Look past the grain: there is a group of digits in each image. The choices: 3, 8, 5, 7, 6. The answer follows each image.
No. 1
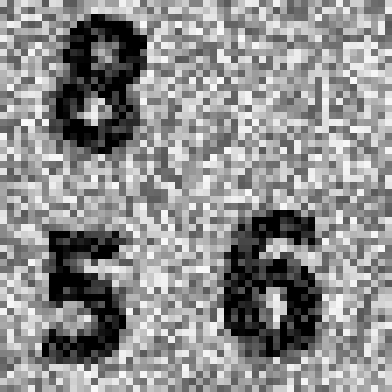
top left: dark 8; bottom left: dark 5; bottom right: dark 6
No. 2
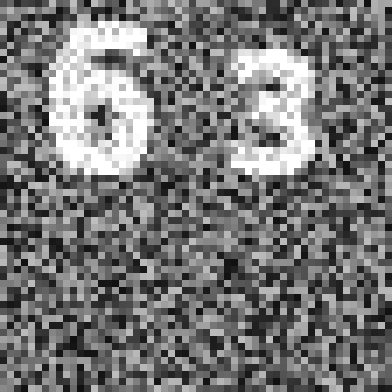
top left: light 6; top right: light 3
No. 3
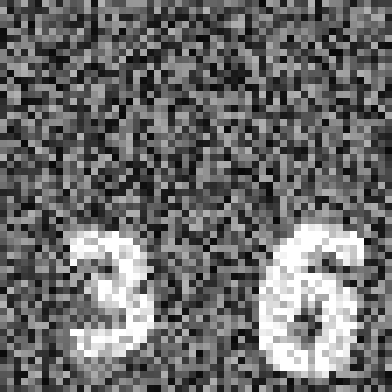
bottom left: light 3; bottom right: light 6
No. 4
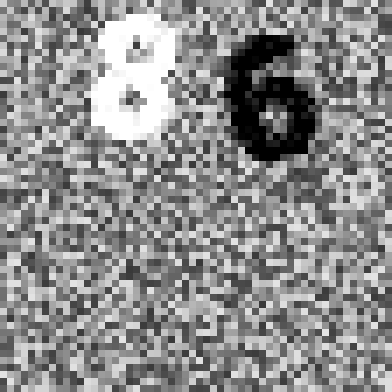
top left: light 8; top right: dark 6
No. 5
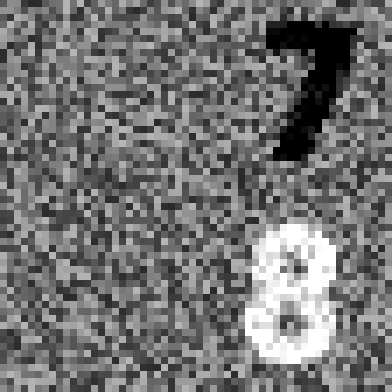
top right: dark 7; bottom right: light 8
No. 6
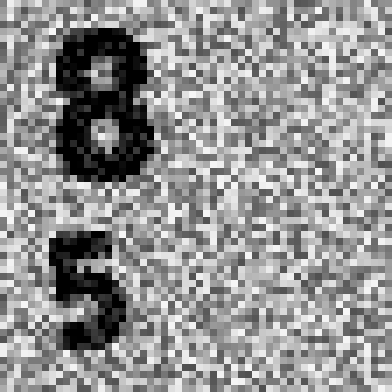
top left: dark 8; bottom left: dark 5
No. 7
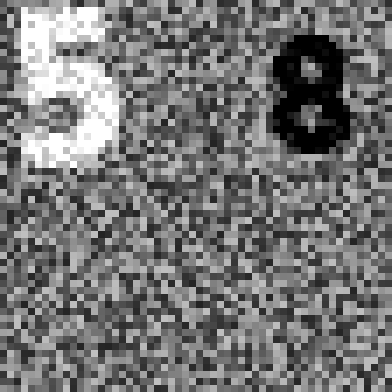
top left: light 5; top right: dark 8
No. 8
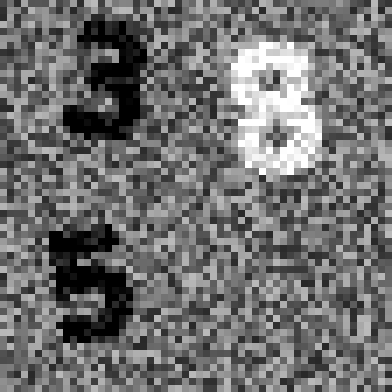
top left: dark 3; top right: light 8; bottom left: dark 5
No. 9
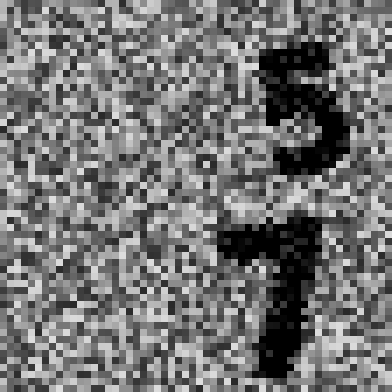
top right: dark 5; bottom right: dark 7
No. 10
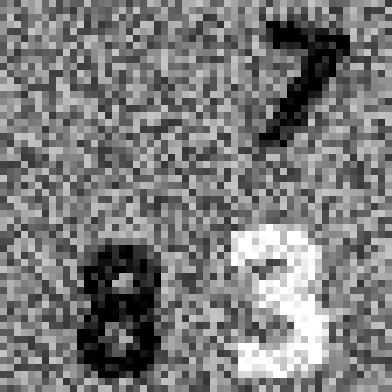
top right: dark 7; bottom left: dark 8; bottom right: light 3
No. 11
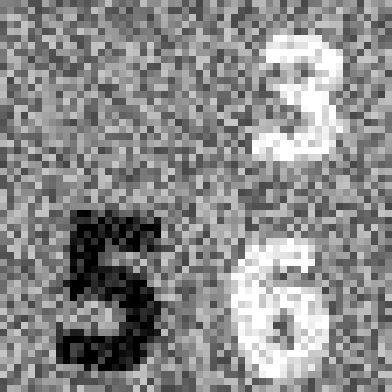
top right: light 3; bottom left: dark 5; bottom right: light 6
